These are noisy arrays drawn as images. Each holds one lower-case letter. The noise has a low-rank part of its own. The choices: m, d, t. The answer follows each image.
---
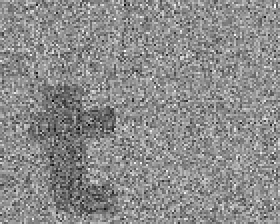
t
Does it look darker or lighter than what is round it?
darker
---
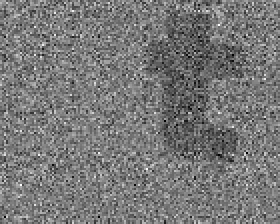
t
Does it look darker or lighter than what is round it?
darker
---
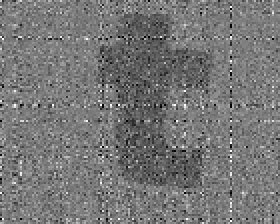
t
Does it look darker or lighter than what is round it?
darker
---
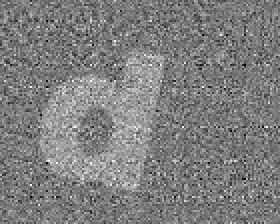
d
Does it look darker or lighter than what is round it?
lighter
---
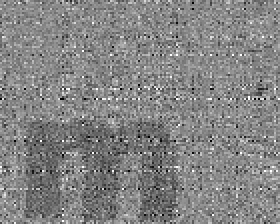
m
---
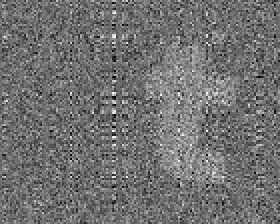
t
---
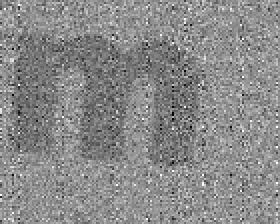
m
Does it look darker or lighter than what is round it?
darker
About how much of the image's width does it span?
two thirds
